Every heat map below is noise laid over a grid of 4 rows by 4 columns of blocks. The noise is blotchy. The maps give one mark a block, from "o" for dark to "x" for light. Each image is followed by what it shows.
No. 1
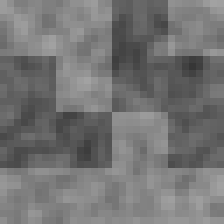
x x o x
o x o o
o o x o
x x x x
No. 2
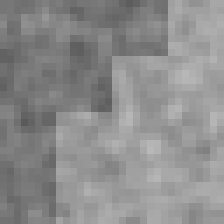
o o o x
o o x x
o x x x
o x x x
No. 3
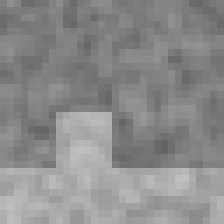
o o o o
o o o o
o x o o
x x x x
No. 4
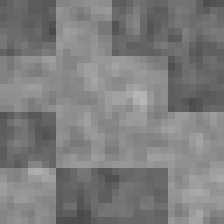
o x o o
x x x o
o x x x
x o o x
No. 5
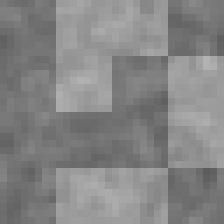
o x x o
o x o x
o o o x
o x x o
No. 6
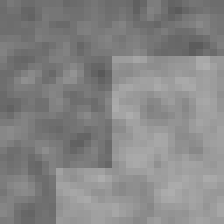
o o o o
o o x x
o o x x
o x x x
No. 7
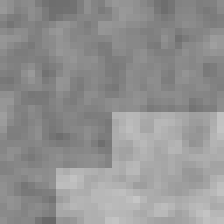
o o o o
o o o o
o o x x
o x x x
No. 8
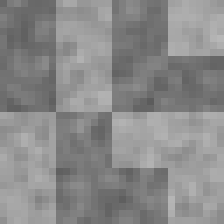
o x o x
o x o o
x o x x
x o o x
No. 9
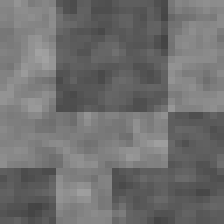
x o o x
x o o x
x x x o
o x o o
